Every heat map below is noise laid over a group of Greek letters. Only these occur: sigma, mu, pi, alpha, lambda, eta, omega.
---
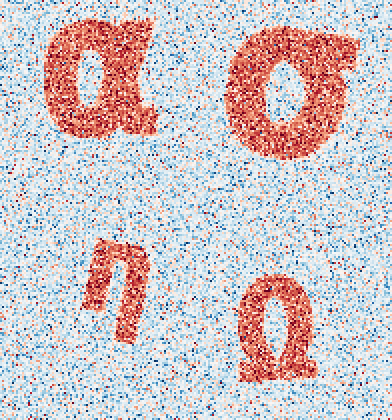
top left: red alpha; top right: red sigma; bottom left: red eta; bottom right: red omega
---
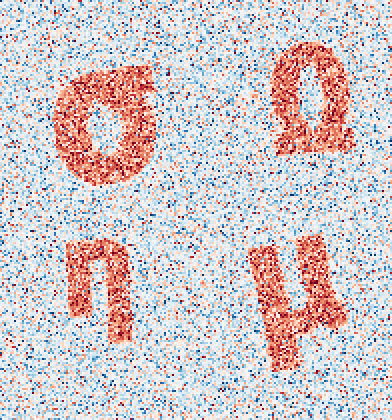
top left: red sigma; top right: red omega; bottom left: red eta; bottom right: red mu
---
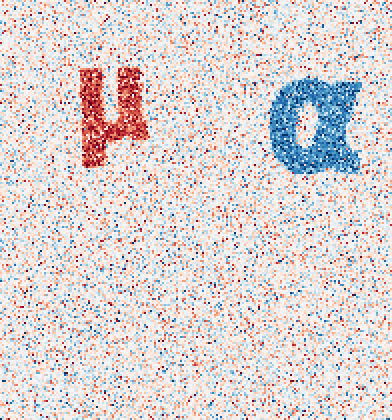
top left: red mu; top right: blue alpha
